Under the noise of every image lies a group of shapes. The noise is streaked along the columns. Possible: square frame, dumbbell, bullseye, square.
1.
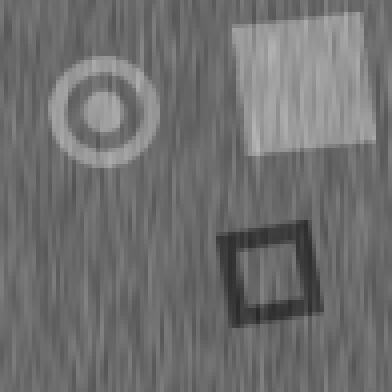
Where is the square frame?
bottom right
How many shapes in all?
3
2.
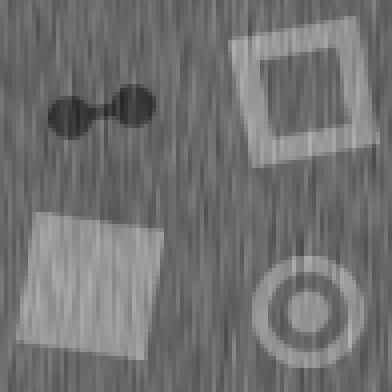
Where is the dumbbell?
top left
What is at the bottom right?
bullseye
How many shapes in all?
4
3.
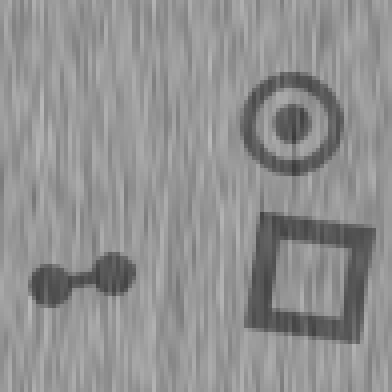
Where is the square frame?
bottom right
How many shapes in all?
3
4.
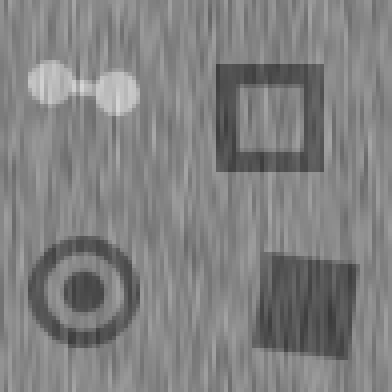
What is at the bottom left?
bullseye
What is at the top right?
square frame
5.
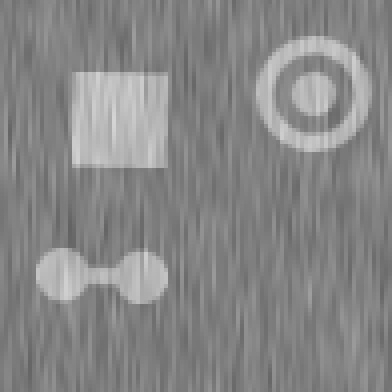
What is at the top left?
square
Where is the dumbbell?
bottom left
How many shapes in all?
3
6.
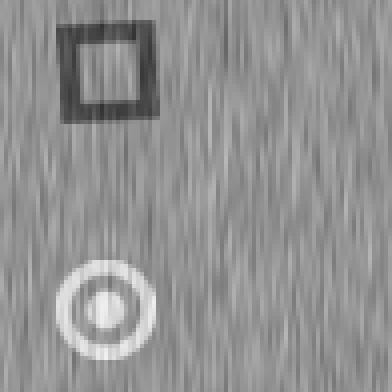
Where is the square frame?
top left
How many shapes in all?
2
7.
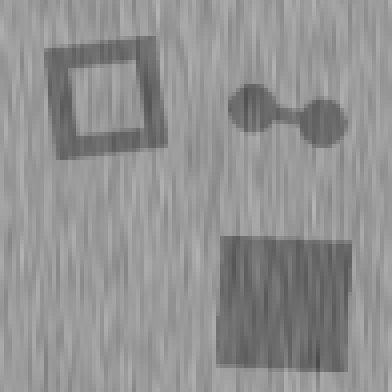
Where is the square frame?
top left
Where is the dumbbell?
top right
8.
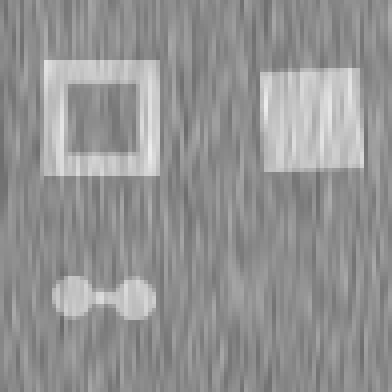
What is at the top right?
square
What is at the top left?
square frame
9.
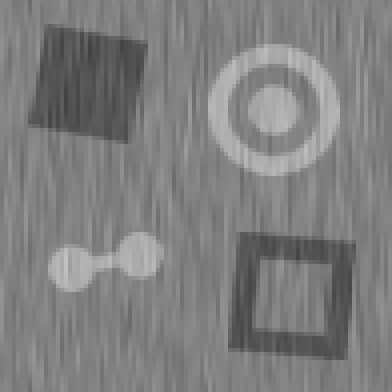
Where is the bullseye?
top right
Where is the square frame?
bottom right
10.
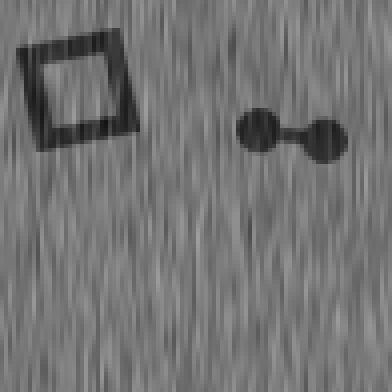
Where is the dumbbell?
top right
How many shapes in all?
2
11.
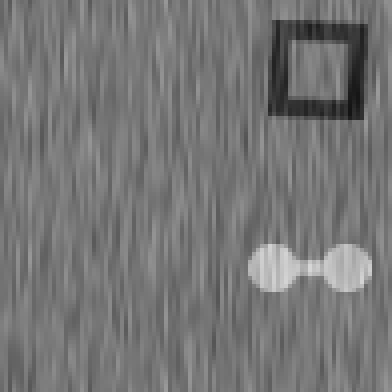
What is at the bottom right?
dumbbell
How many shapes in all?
2
